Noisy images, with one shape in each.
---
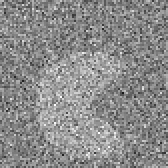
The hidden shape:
disc with a wedge cut out
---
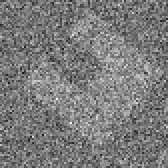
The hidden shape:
square with a notch
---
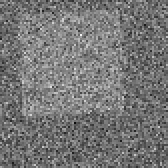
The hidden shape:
square
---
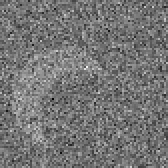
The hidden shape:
crescent
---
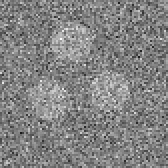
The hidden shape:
three dots
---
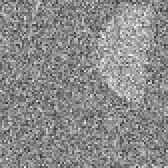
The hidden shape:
half disc
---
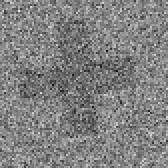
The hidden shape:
cross
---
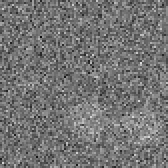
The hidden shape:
dumbbell
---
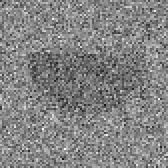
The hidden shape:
half disc
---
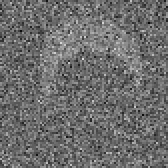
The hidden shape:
crescent
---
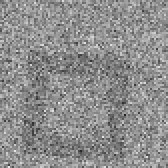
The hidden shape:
square frame
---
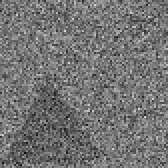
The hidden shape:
triangle
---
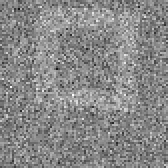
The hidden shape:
square frame
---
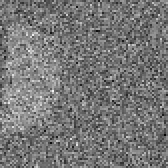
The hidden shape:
half disc
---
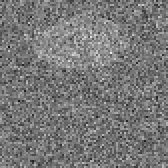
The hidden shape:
ellipse
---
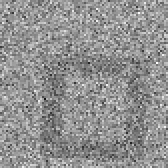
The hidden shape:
square frame
